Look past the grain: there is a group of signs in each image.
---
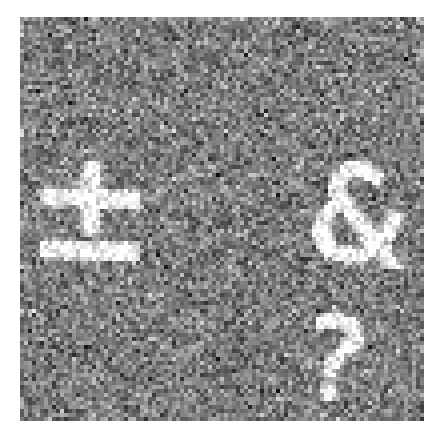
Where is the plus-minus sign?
middle left
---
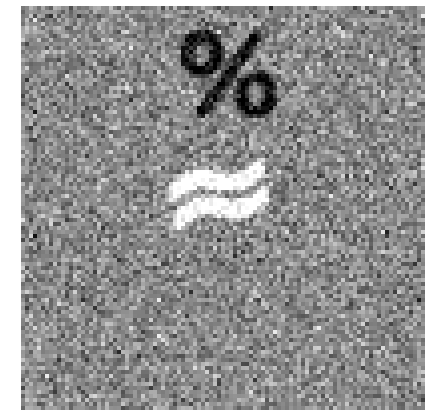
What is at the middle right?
nothing
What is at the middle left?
nothing
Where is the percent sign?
top middle
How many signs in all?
2
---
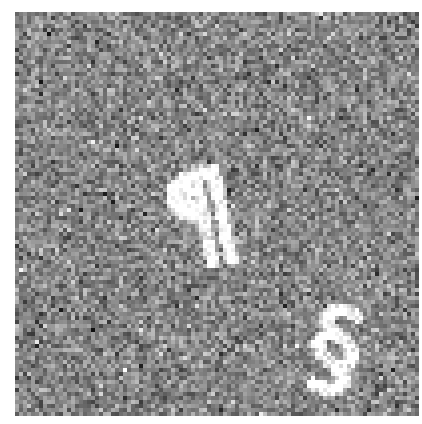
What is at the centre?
pilcrow
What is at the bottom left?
nothing
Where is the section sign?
bottom right
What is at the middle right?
nothing
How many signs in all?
2
